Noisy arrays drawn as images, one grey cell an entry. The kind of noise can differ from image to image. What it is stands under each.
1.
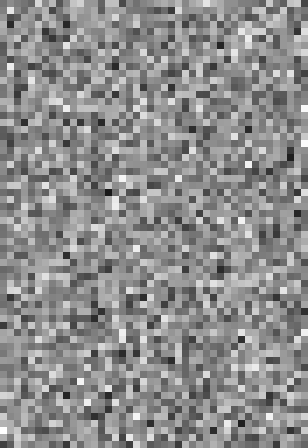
independent entries
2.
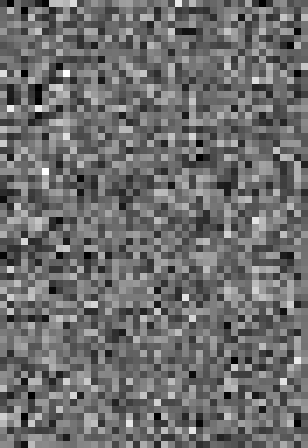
low rank plus noise
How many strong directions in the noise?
two
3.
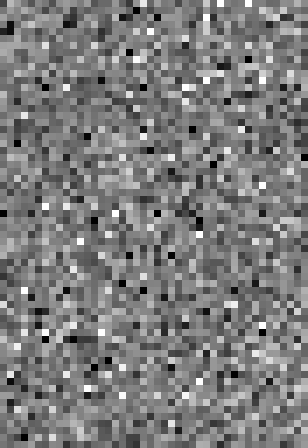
heavy tails
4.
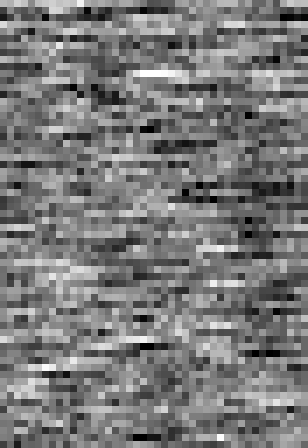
streaked along the rows
